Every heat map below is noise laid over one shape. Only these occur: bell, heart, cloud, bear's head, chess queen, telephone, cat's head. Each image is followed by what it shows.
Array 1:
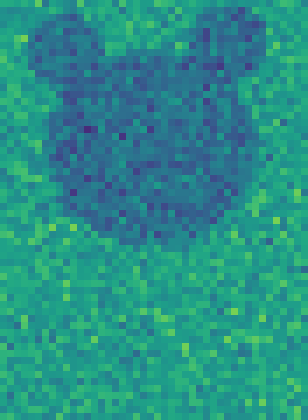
dark bear's head
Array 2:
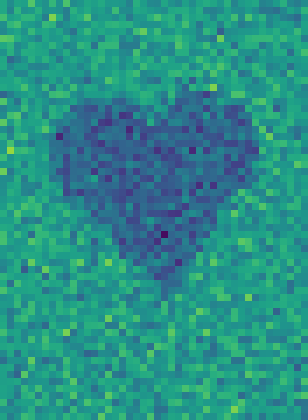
dark heart
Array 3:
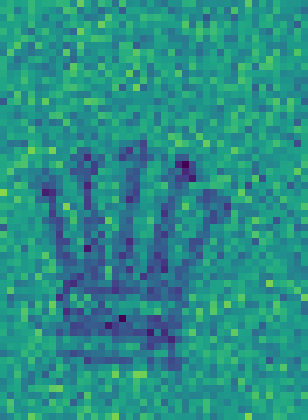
dark chess queen
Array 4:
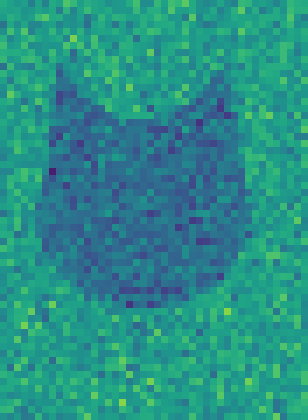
dark cat's head
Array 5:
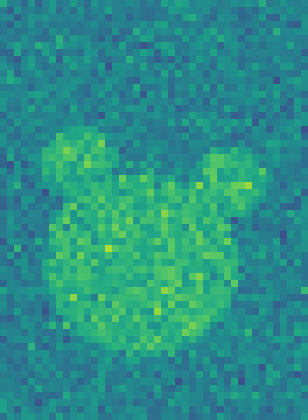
light bear's head
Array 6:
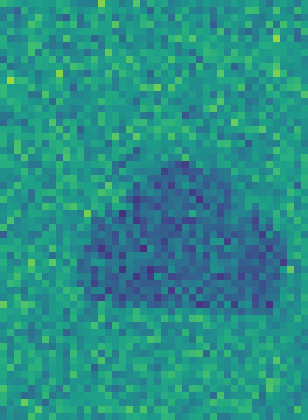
dark cloud
